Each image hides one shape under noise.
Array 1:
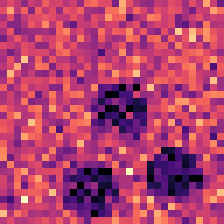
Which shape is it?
three dots
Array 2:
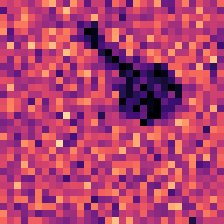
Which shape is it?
lollipop
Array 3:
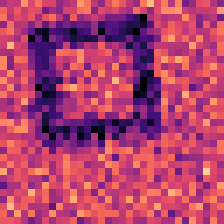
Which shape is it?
square frame
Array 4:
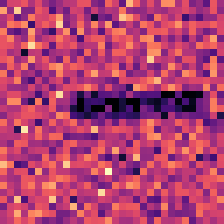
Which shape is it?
bar
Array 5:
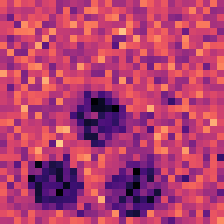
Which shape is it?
three dots
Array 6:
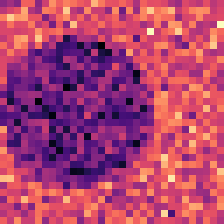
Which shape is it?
disc
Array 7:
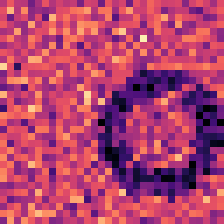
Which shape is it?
ring
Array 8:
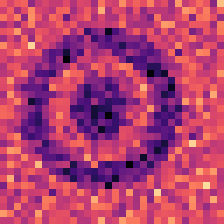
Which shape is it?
bullseye
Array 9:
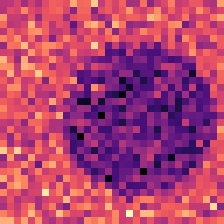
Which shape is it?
disc
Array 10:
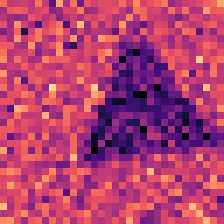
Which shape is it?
triangle
